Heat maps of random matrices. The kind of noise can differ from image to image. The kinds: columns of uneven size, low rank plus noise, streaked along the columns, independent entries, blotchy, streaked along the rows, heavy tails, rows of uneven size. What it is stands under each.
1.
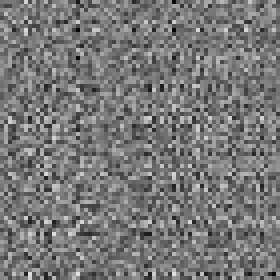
low rank plus noise
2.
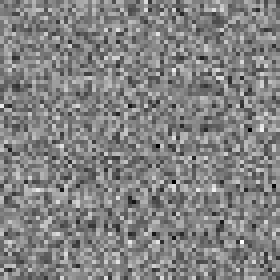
low rank plus noise
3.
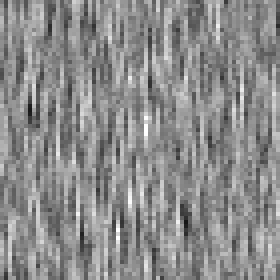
streaked along the columns
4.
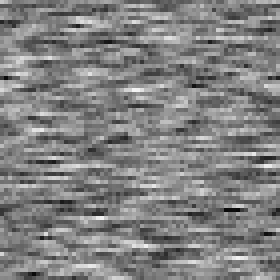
streaked along the rows
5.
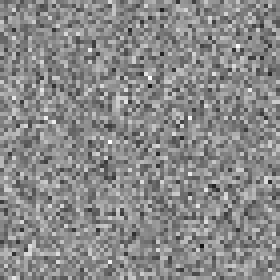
independent entries
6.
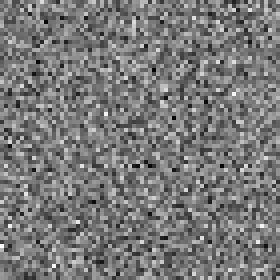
independent entries
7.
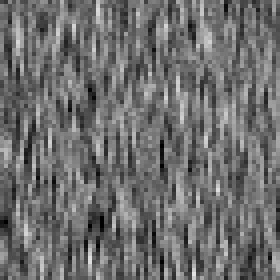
streaked along the columns
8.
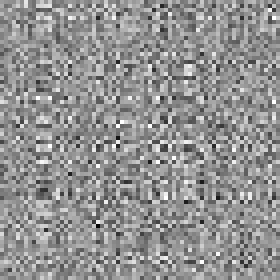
low rank plus noise
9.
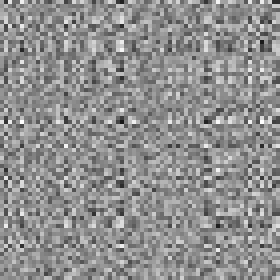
low rank plus noise
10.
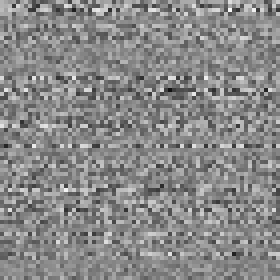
rows of uneven size
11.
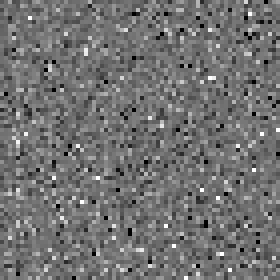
heavy tails
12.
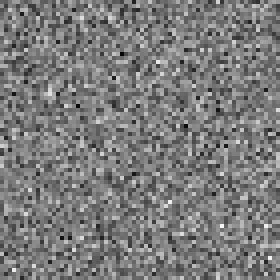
independent entries
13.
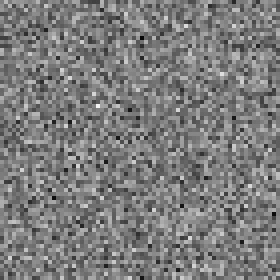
independent entries
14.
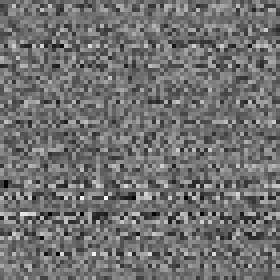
rows of uneven size
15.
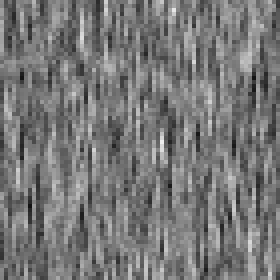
streaked along the columns
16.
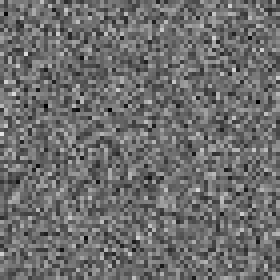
independent entries
